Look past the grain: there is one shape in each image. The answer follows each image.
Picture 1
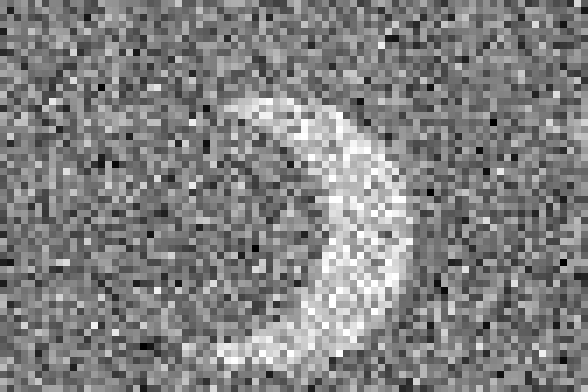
crescent
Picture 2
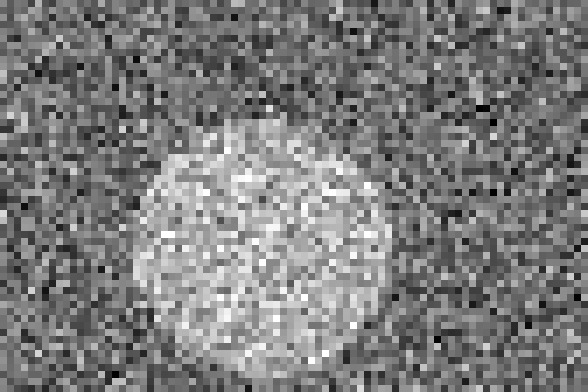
disc
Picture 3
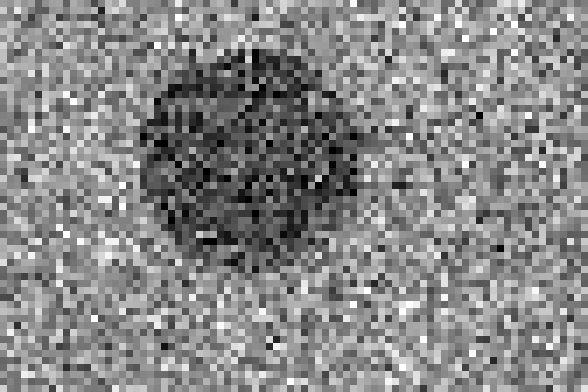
disc
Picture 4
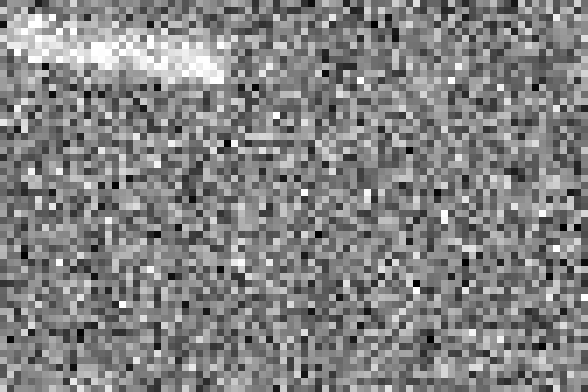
bar
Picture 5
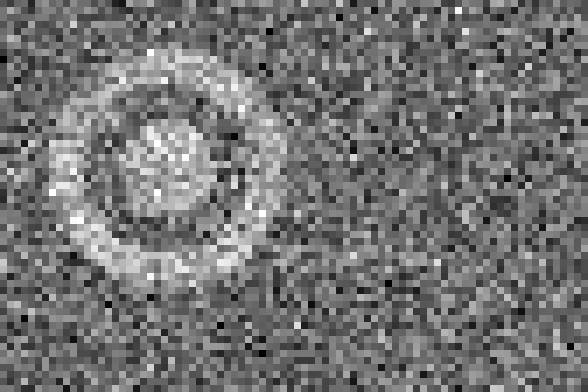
bullseye
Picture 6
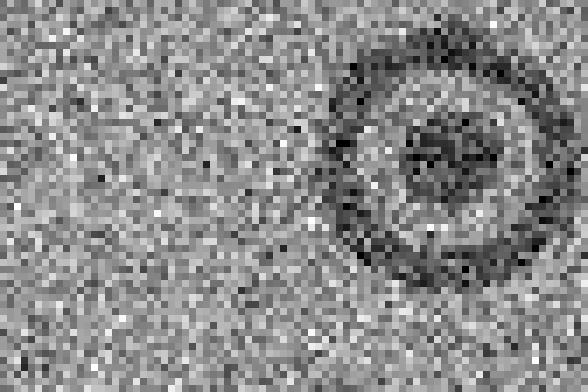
bullseye
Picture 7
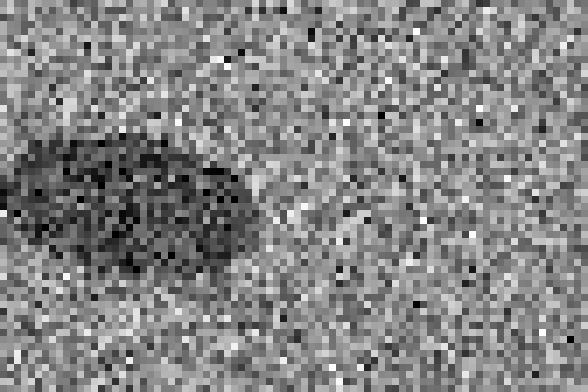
ellipse
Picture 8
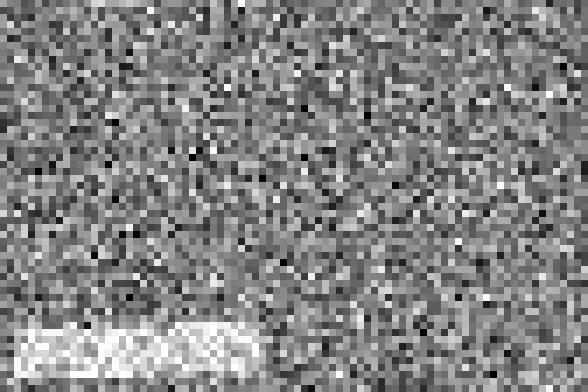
bar
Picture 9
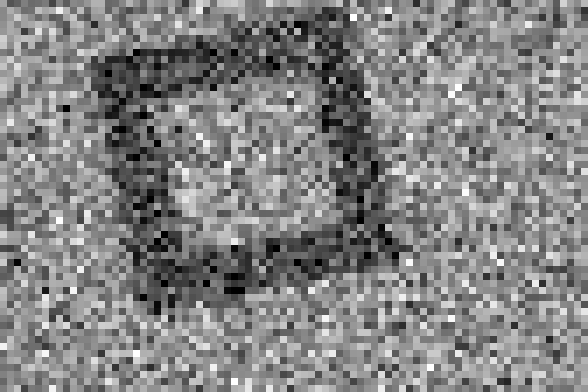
square frame
